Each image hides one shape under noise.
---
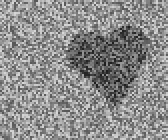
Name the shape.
heart
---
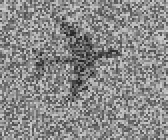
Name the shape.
airplane
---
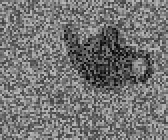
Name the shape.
teapot
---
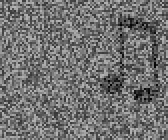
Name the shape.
pair of musical notes
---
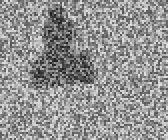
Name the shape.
chess pawn
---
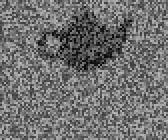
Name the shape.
teapot
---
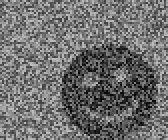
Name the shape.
smiling face
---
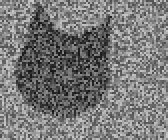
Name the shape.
cat's head
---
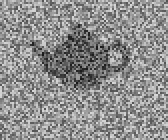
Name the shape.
teapot
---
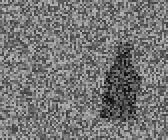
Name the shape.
bottle
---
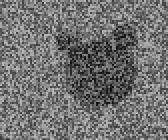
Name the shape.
bear's head
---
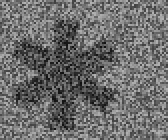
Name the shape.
asterisk
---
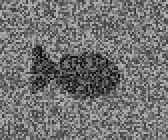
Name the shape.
fish
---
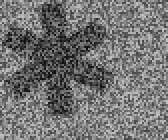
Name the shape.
asterisk
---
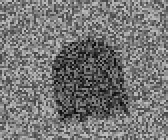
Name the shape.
ghost
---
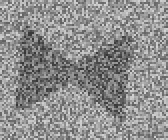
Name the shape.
bow tie
